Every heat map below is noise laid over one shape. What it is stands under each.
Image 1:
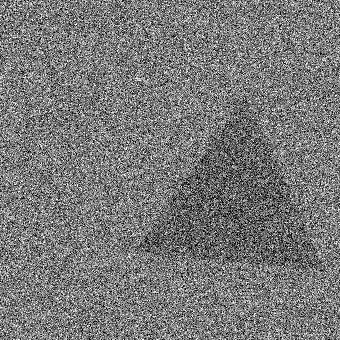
triangle
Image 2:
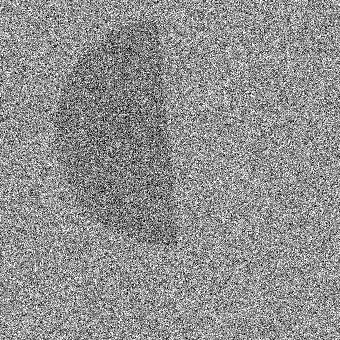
half disc
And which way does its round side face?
left
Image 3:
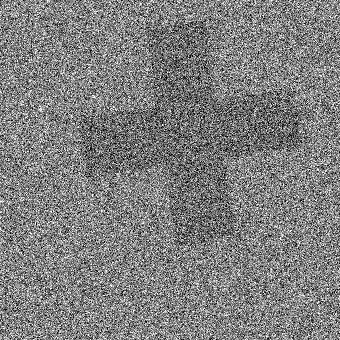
cross
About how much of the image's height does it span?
two thirds
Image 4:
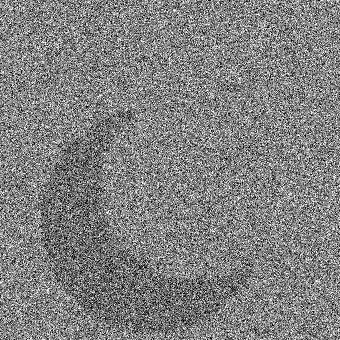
crescent
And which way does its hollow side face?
up and right
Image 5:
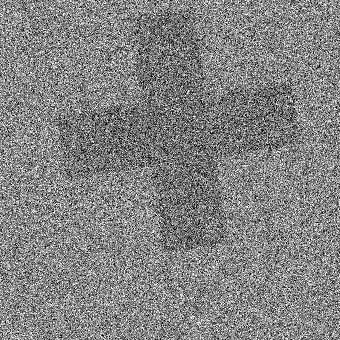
cross
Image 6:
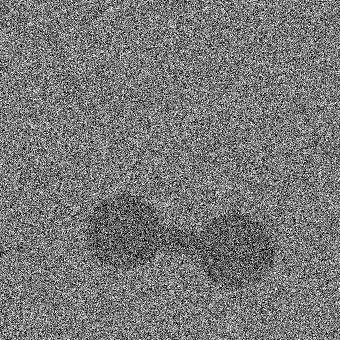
dumbbell
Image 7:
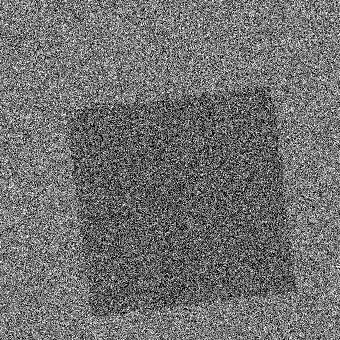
square
